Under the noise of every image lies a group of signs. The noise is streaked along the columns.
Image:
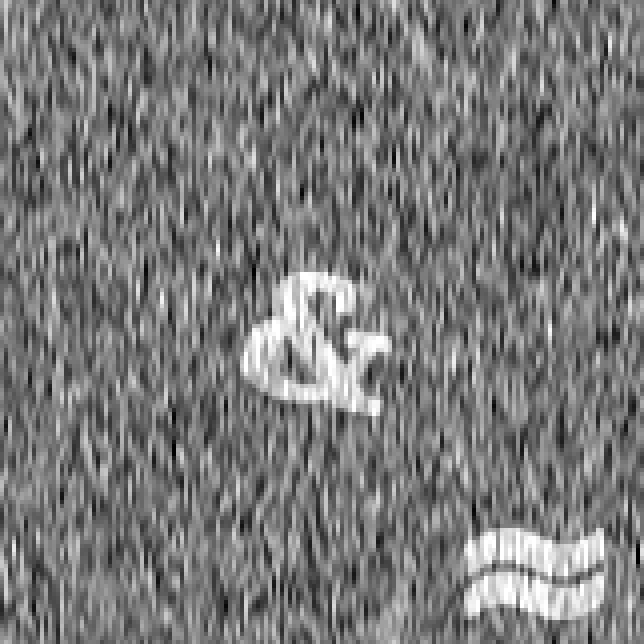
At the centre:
ampersand
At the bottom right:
approximately sign
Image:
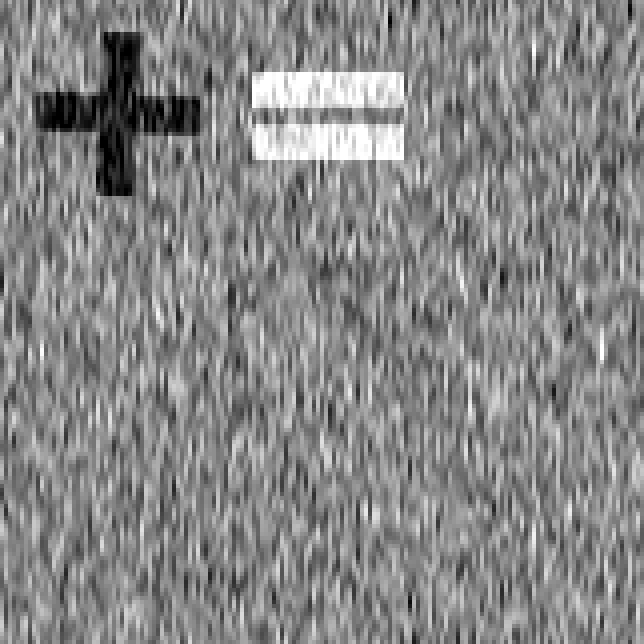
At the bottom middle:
nothing
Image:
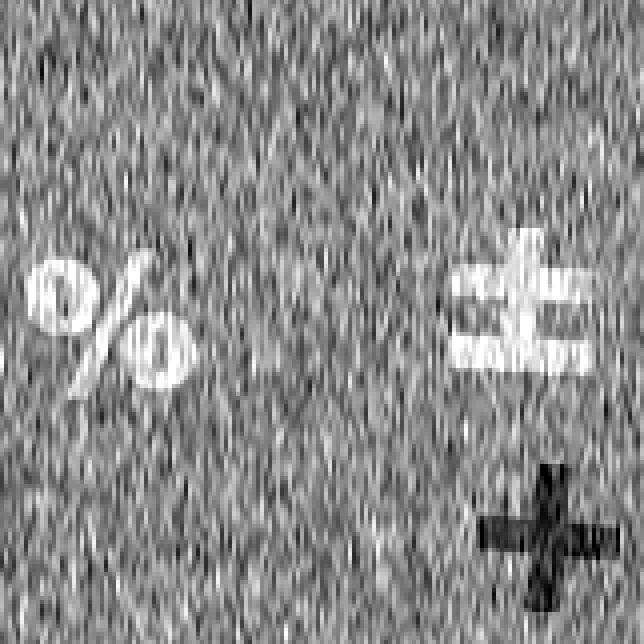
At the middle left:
percent sign
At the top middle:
nothing
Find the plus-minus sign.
middle right
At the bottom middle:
nothing
